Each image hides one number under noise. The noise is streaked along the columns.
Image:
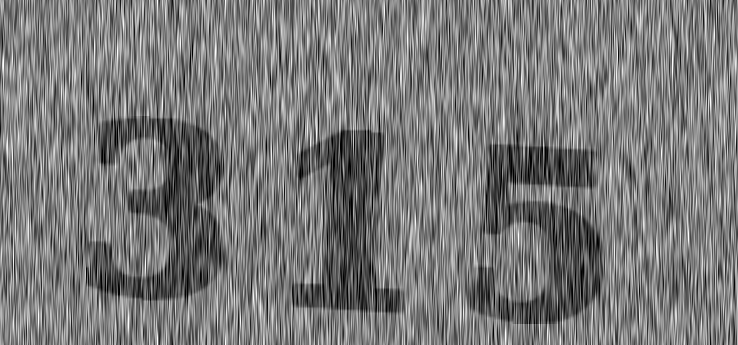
315
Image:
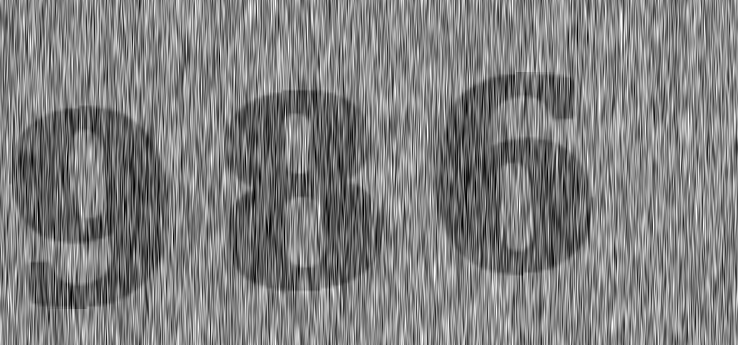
986
